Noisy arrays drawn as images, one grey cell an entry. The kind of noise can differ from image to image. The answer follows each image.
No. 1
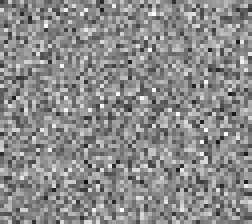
independent entries
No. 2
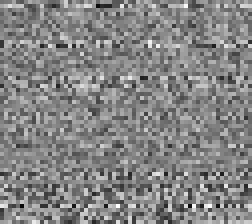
rows of uneven size
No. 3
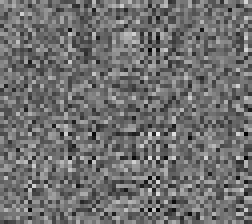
low rank plus noise
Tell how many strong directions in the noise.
one
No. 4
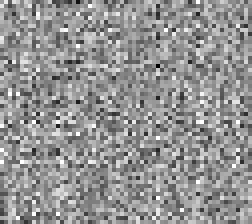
low rank plus noise
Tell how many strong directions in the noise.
five to eight
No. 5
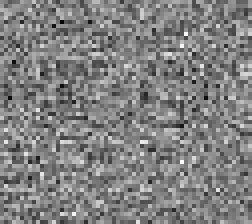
low rank plus noise
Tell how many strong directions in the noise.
three or four
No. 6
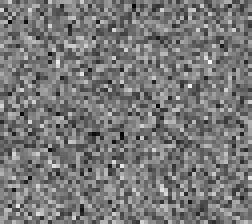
independent entries
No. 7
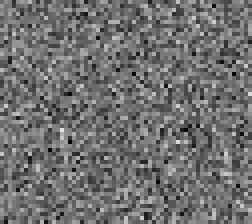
independent entries
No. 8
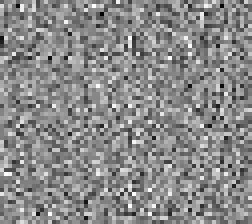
low rank plus noise
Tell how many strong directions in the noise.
five to eight
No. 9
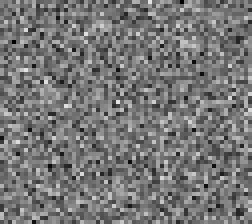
independent entries
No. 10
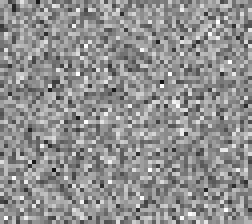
independent entries
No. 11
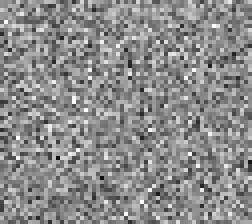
independent entries
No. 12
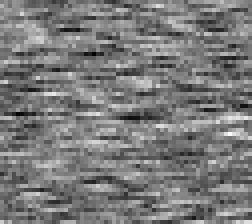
streaked along the rows
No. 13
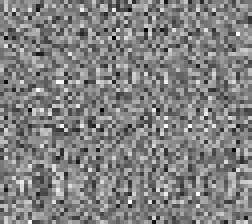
low rank plus noise
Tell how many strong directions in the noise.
three or four
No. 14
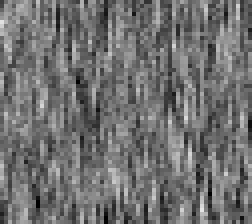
streaked along the columns
